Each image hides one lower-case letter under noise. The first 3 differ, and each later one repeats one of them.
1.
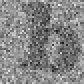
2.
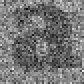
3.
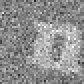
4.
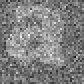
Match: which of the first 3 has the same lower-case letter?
2
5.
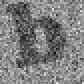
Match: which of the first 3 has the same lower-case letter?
1
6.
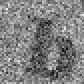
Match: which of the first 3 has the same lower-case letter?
1
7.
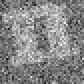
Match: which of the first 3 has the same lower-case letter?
3
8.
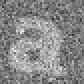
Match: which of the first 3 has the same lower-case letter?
2
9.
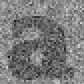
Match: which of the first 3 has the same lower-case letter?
2
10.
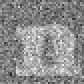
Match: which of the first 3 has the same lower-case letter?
3
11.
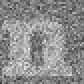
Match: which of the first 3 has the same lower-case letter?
3
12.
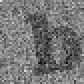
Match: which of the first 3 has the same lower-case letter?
1
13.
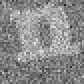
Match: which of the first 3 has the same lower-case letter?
3
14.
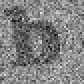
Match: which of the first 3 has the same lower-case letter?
1
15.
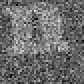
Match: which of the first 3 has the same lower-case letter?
3
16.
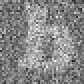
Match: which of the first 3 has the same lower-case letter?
1
